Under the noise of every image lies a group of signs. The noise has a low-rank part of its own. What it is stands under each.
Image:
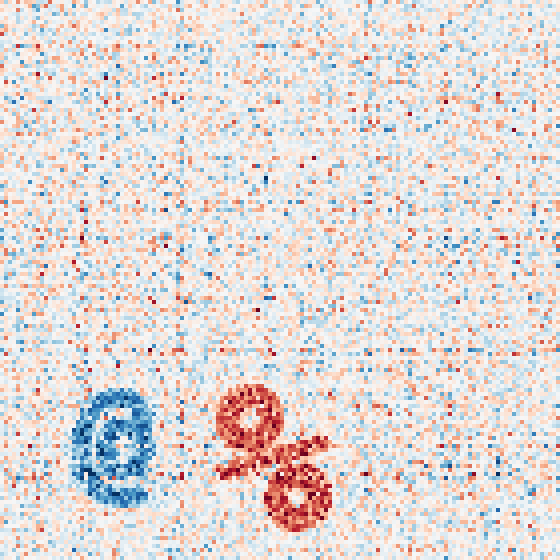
bottom left: blue at sign; bottom middle: red percent sign
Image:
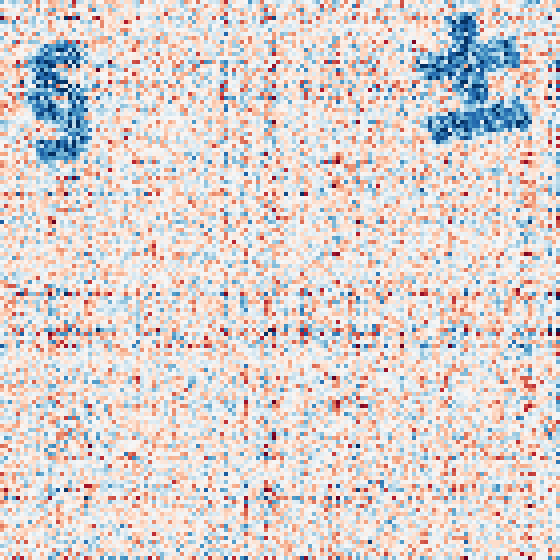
top left: blue section sign; top right: blue plus-minus sign
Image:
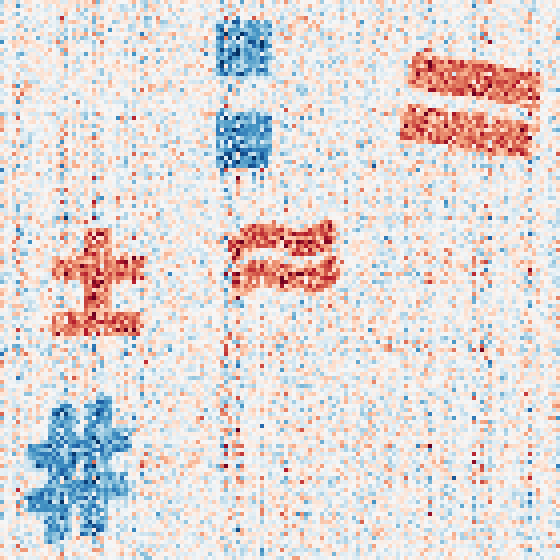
top middle: blue colon; top right: red equals sign; middle left: red plus-minus sign; centre: red approximately sign; bottom left: blue hash sign
